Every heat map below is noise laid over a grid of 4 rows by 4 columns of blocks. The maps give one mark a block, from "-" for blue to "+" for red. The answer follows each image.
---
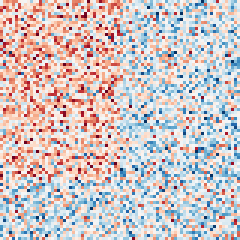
++--
++--
++--
----
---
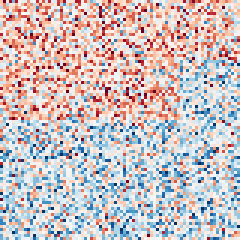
++++
+++-
----
----
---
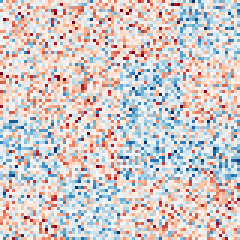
+++-
++-+
-+--
+-++
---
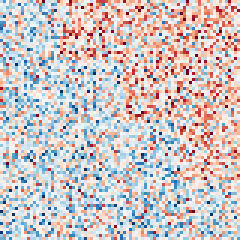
-+++
--++
---+
----
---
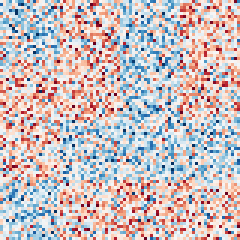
-+-+
++-+
+---
-+++
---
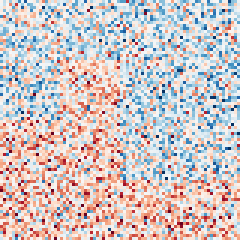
----
-+--
++--
++++
